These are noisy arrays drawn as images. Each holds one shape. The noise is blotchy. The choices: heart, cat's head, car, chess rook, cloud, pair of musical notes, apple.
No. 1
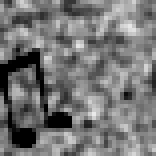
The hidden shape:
pair of musical notes
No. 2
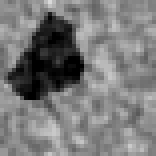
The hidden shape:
cloud
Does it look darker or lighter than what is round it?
darker
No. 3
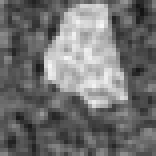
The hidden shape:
cloud
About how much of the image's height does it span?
two thirds
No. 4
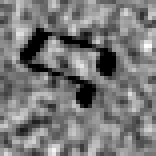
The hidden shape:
pair of musical notes
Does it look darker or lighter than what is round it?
darker
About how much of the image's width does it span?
two thirds
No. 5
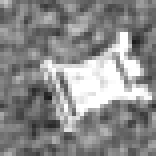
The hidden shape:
chess rook
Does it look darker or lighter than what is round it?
lighter
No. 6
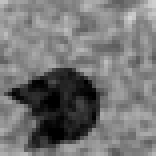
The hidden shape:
cat's head
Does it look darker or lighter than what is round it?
darker
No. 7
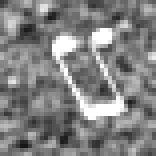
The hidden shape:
pair of musical notes
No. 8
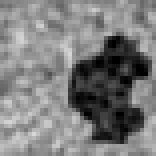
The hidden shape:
car
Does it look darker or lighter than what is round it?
darker
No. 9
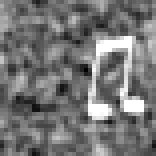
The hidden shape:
pair of musical notes
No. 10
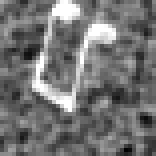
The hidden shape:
pair of musical notes
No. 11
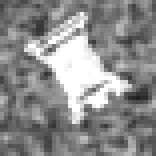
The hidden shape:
chess rook
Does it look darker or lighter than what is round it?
lighter
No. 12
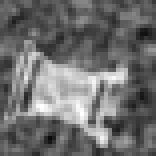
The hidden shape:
chess rook
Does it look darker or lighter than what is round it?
lighter
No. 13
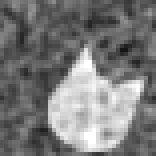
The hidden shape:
cat's head
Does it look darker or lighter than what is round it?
lighter
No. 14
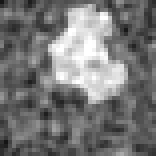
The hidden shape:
car
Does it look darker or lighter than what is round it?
lighter
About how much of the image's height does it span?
two thirds
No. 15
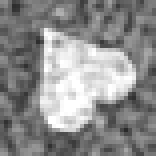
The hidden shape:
heart
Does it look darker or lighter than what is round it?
lighter
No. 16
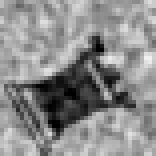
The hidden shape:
chess rook
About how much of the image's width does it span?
nearly all
